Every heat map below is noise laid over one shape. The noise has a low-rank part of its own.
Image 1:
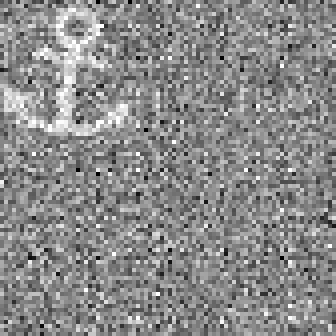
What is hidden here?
light anchor, top left
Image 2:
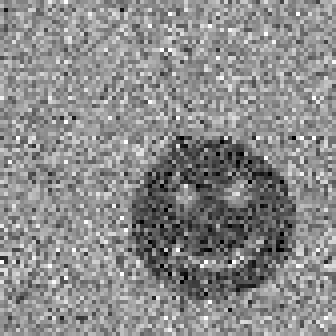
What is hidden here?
dark smiling face
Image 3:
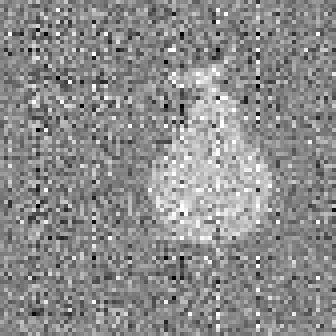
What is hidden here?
light pear
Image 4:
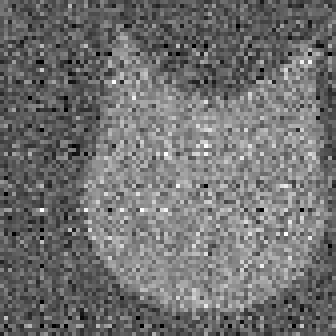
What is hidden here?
light cat's head
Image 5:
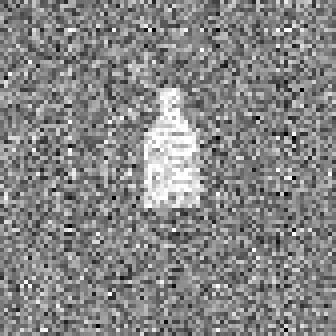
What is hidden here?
light bottle, centre
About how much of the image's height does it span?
a third
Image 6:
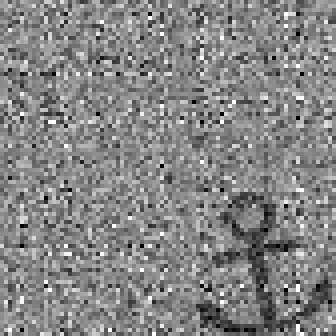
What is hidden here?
dark anchor, bottom right
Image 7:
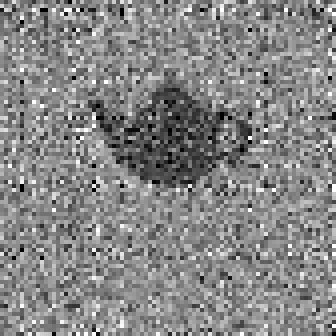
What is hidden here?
dark teapot
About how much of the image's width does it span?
half
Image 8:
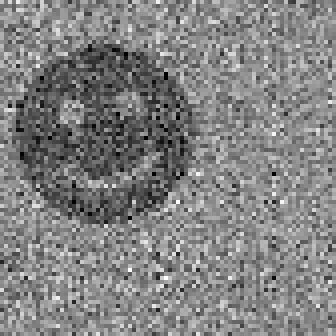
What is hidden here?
dark smiling face
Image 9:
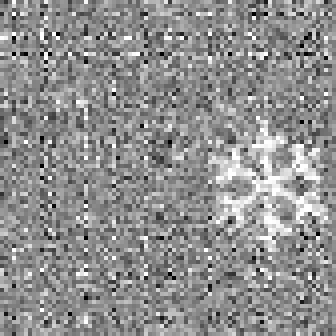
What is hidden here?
light snowflake, middle right
